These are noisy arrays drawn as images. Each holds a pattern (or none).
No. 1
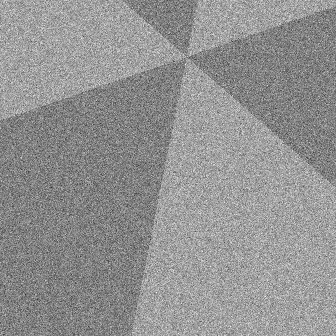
spokes from one point
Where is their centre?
top middle
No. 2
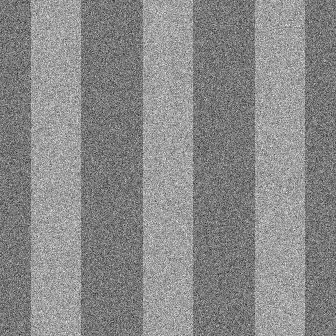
vertical stripes
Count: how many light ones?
3
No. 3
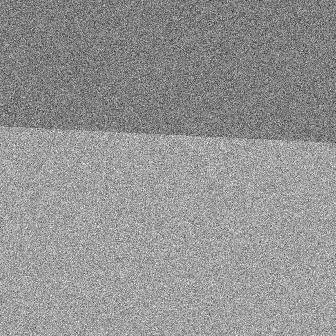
a sharp edge
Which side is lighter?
bottom
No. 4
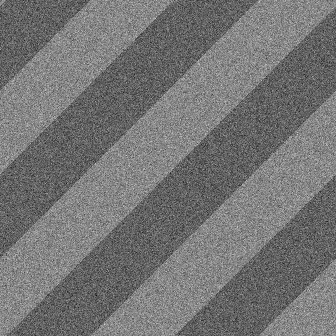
diagonal stripes
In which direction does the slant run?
bottom left to top right
